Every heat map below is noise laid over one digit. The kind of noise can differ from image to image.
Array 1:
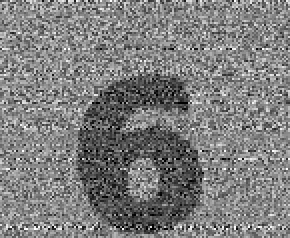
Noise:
rows of uneven size
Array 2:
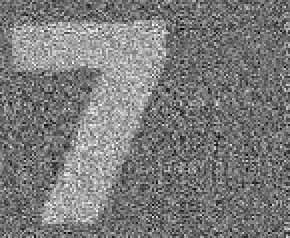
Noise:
low rank plus noise
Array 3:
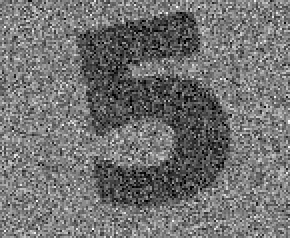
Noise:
independent entries
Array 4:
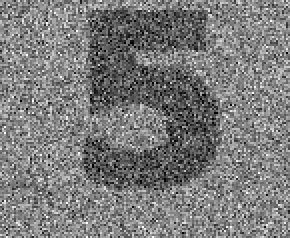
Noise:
independent entries
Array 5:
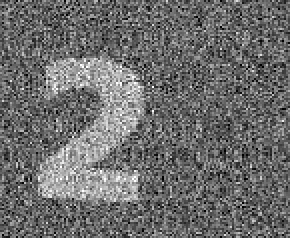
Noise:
low rank plus noise
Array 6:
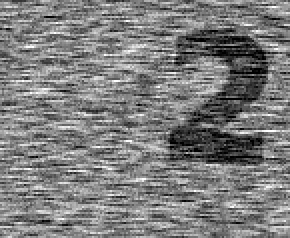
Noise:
streaked along the rows
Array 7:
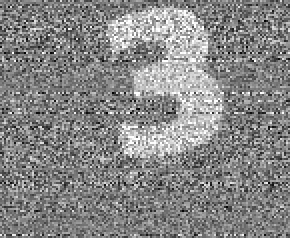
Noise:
rows of uneven size
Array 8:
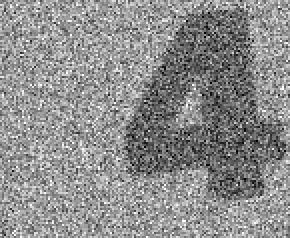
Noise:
independent entries
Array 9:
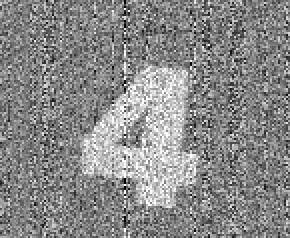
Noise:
columns of uneven size
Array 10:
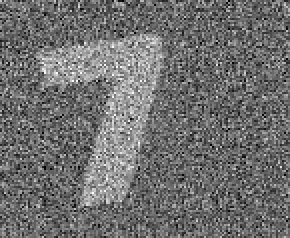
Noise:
low rank plus noise
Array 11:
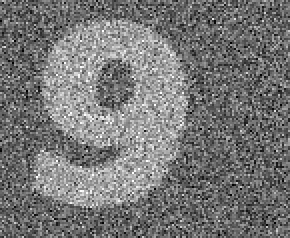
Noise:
independent entries
